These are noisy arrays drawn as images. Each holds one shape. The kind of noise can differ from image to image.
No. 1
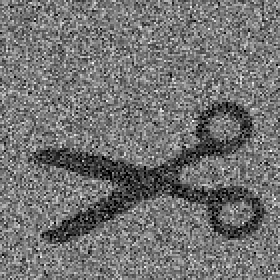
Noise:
independent entries
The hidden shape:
pair of scissors
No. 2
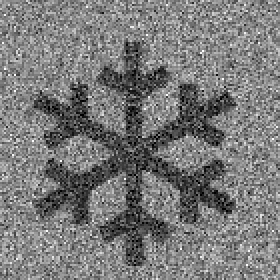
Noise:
low rank plus noise
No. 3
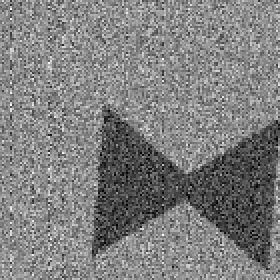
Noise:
columns of uneven size
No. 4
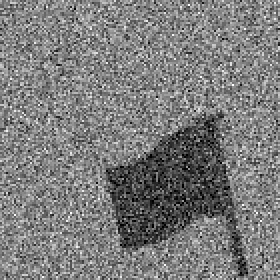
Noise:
independent entries
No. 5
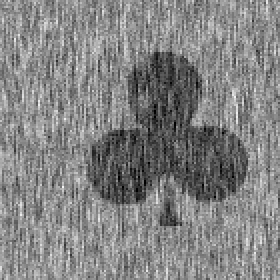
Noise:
streaked along the columns
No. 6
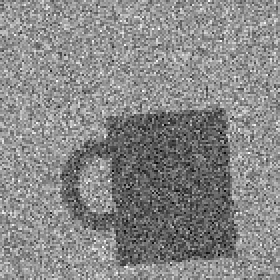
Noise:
independent entries
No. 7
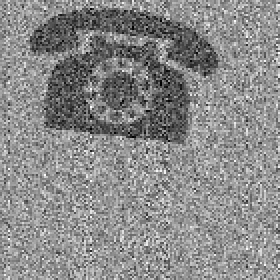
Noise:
columns of uneven size
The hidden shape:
telephone
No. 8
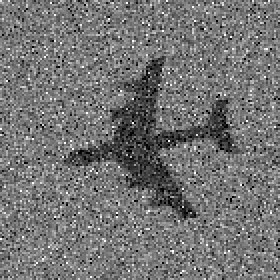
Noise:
heavy tails
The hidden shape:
airplane
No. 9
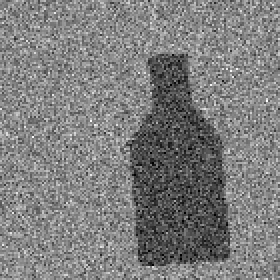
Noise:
independent entries
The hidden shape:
bottle
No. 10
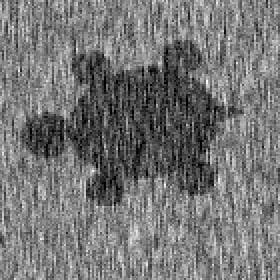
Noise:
streaked along the columns
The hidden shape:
turtle
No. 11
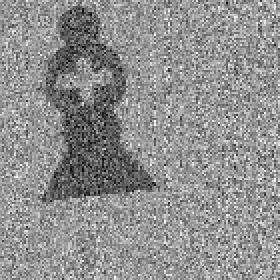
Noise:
columns of uneven size
